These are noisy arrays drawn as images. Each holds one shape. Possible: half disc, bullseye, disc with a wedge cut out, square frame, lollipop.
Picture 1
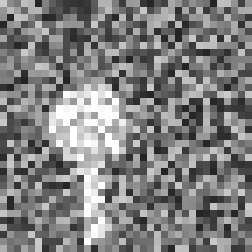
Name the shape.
lollipop
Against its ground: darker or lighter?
lighter
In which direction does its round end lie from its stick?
up
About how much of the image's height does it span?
two thirds
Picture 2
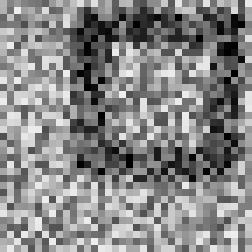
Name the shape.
square frame
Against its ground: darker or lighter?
darker
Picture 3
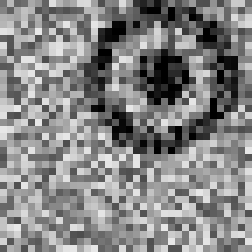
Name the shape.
bullseye
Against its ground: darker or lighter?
darker
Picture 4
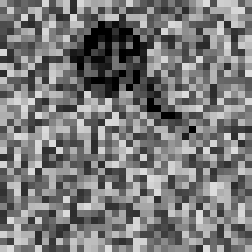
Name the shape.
lollipop
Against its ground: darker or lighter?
darker
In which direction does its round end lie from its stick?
up and left
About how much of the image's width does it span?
half
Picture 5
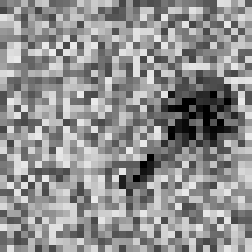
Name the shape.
lollipop
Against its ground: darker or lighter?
darker
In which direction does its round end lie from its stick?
up and right
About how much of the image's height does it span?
half
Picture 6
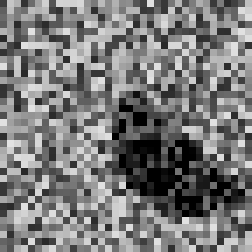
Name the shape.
half disc
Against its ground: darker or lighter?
darker
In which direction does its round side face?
down and left
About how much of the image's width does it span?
half
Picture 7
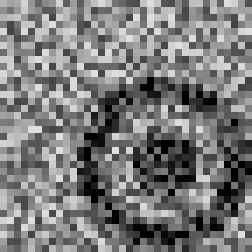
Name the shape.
bullseye
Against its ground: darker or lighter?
darker
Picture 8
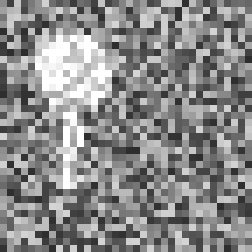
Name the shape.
lollipop
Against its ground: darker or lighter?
lighter
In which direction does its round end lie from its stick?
up
